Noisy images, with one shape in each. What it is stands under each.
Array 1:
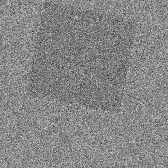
square
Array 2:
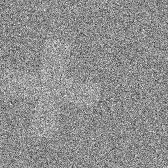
cross
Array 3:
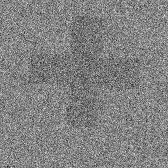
cross
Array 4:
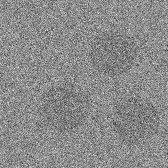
three dots
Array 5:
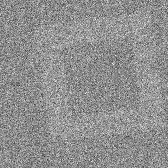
square frame
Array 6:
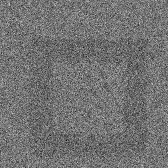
square frame
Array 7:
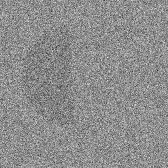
half disc
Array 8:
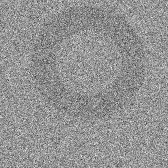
ring
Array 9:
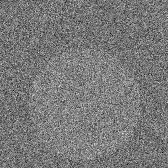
disc
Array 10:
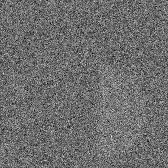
half disc
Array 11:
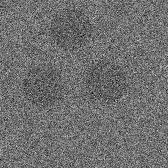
three dots
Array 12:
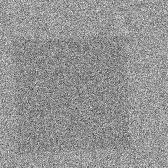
square
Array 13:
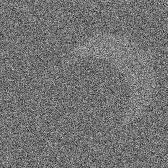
crescent
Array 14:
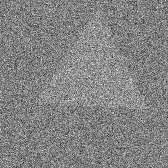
triangle
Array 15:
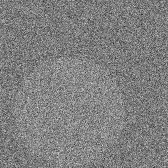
disc
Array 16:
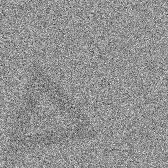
triangle frame
